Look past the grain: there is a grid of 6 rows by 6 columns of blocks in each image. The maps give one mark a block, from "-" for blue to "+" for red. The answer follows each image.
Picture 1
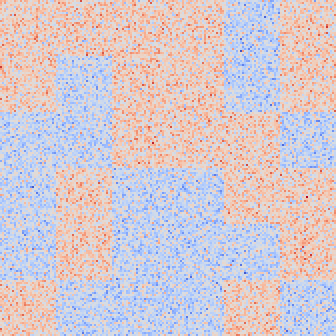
++++-+
+-++-+
--+++-
-+--++
-+---+
+---+-
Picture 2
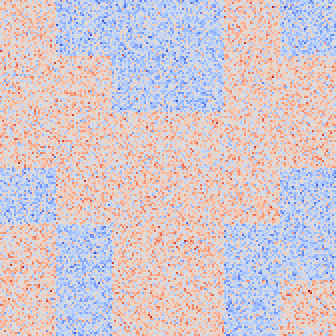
+---+-
++--++
++++++
-++++-
+-++--
+-++-+
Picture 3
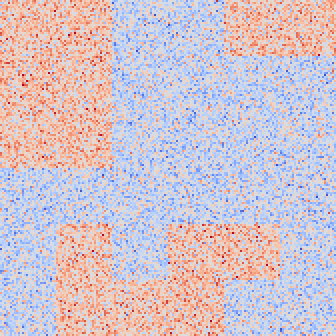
++--++
++----
++----
------
-+-++-
-+++--
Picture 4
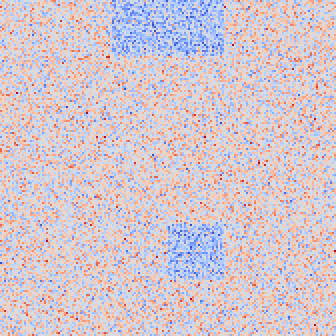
++--++
++++++
++++++
++++++
+++-++
++++++
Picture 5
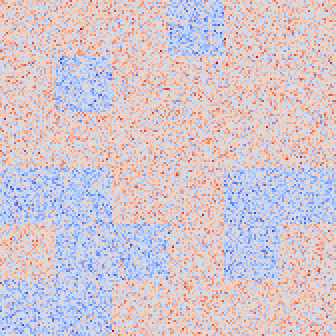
+++-++
+-++++
++++++
--++--
+--+-+
--++++
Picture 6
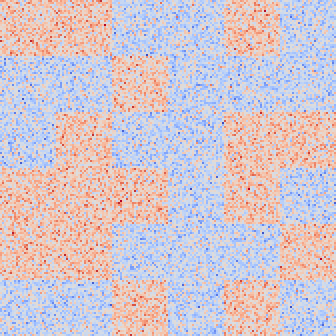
++--+-
--+---
-+--++
+++-+-
++---+
--+-+-
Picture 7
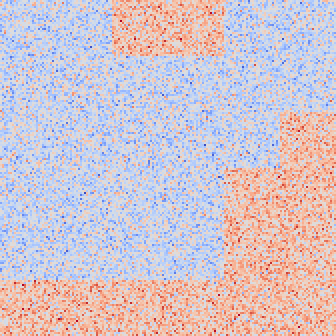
--++--
------
-----+
----++
----++
++++++
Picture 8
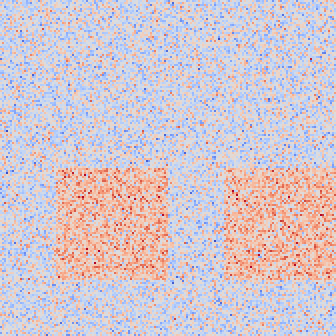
------
------
------
-++-++
-++-++
------
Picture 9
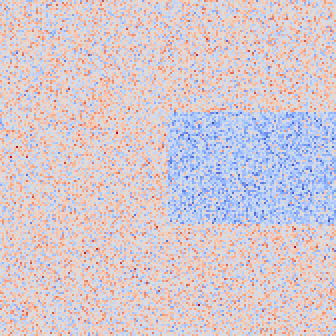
++++++
++++++
+++---
+++---
++++++
++++++
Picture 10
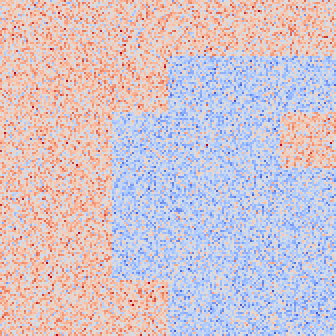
++++++
+++---
++---+
++----
++----
+++---
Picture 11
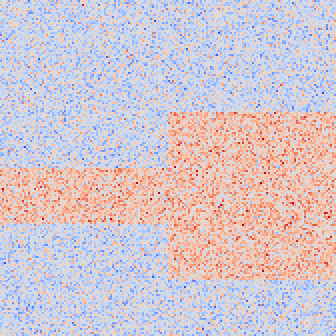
------
------
---+++
++++++
---+++
------
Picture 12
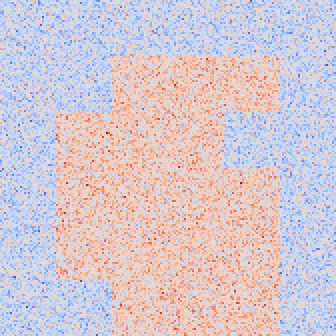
------
--+++-
-+++--
-++++-
-++++-
--+++-
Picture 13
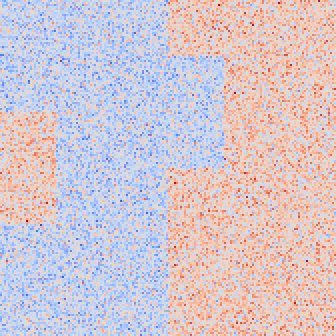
---+++
----++
+---++
+--+++
---+++
---+++
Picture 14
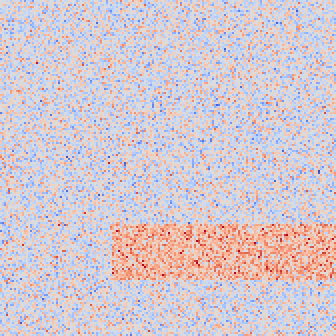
------
------
------
------
--++++
------
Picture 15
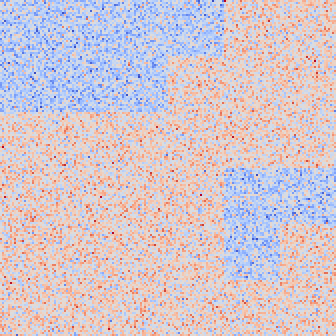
----++
---+++
++++++
++++--
++++-+
++++++
